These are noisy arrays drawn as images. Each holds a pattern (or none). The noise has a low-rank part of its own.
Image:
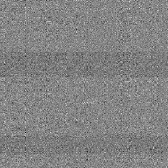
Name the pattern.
bands of rows
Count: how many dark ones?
2
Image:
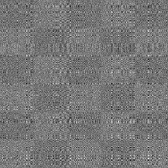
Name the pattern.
a checkerboard
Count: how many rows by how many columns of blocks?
6 by 5
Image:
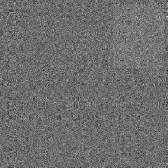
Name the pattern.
one block
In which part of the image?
top right
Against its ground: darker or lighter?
lighter
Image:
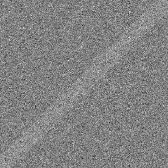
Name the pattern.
a diagonal band
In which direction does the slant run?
bottom left to top right
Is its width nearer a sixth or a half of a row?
a sixth
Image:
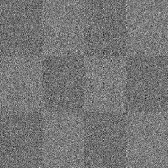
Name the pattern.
a checkerboard
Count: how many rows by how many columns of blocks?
3 by 4
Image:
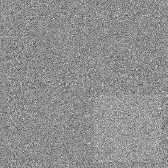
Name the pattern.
one block
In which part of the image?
bottom right
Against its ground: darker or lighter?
lighter
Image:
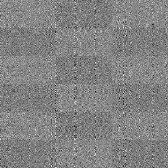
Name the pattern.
a checkerboard
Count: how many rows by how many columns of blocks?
6 by 3
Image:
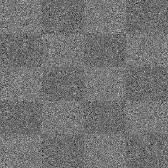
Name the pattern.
a checkerboard
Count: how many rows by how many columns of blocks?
5 by 4
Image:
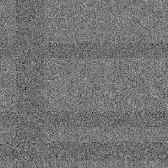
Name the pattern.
bands of rows crossing bands of columns
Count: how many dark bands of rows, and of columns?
3 and 1
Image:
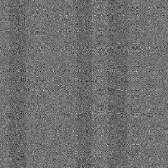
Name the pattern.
bands of columns
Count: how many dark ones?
3
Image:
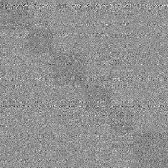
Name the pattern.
blocks along the diagonal
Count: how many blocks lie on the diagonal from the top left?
6
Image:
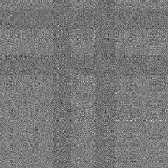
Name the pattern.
bands of rows crossing bands of columns
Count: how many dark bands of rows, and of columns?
2 and 2
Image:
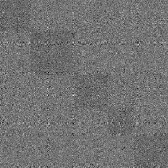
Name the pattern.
blocks along the diagonal
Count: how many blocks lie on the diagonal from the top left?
5
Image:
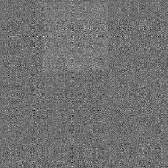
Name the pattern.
one block
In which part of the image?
top middle
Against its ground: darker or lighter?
lighter
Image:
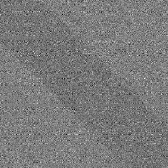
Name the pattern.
a diagonal band
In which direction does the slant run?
top left to bottom right
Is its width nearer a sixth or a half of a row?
a half
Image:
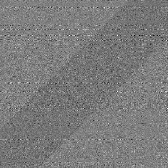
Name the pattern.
a diagonal band
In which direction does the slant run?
bottom left to top right
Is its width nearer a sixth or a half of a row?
a half
